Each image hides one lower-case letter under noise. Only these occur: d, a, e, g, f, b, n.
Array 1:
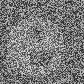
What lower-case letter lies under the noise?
e
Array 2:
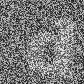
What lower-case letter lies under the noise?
d
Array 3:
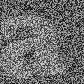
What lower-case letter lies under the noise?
a
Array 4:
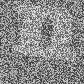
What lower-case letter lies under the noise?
n
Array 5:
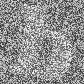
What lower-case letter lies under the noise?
b
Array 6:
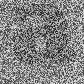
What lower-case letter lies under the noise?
a
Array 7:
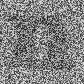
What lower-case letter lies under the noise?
n
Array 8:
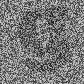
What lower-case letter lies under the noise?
g
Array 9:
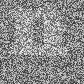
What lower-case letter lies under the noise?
n
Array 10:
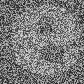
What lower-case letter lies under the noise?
e
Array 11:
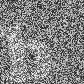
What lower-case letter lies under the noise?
b
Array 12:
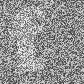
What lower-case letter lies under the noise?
f
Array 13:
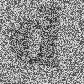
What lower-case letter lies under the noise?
d
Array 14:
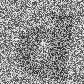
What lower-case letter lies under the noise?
d
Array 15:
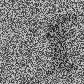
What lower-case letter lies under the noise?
f
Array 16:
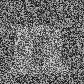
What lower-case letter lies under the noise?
n
